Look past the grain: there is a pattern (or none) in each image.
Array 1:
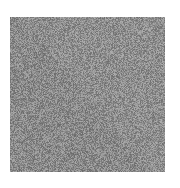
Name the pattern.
a sharp edge
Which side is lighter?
top right
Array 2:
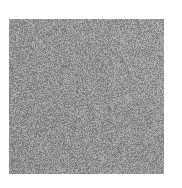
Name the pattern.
a smooth slope
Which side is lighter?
top right
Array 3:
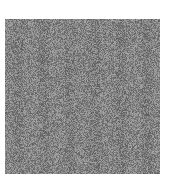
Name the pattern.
vertical stripes
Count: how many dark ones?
6
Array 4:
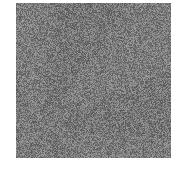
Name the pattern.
spokes from one point
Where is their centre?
bottom left
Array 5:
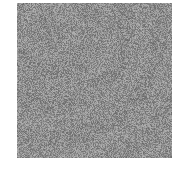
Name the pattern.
rings round one point
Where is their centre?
top left
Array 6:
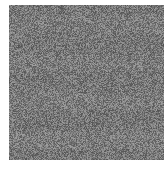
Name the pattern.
horizontal stripes
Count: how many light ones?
4
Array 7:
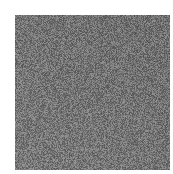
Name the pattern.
a smooth slope
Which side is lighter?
bottom left
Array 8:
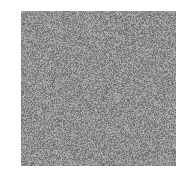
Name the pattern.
only noise
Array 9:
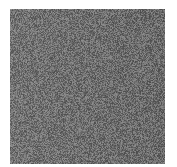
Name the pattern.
a smooth slope
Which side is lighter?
left
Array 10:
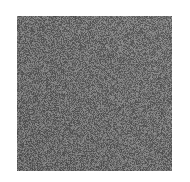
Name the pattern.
a smooth slope
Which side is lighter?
top right
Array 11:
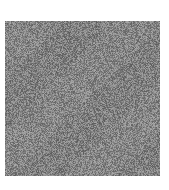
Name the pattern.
diagonal stripes
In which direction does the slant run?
bottom left to top right
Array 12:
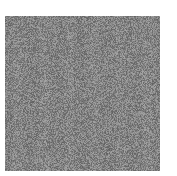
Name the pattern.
vertical stripes
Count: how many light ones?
6
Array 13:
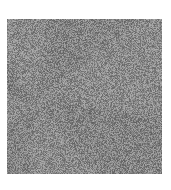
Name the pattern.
spokes from one point
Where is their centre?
middle left
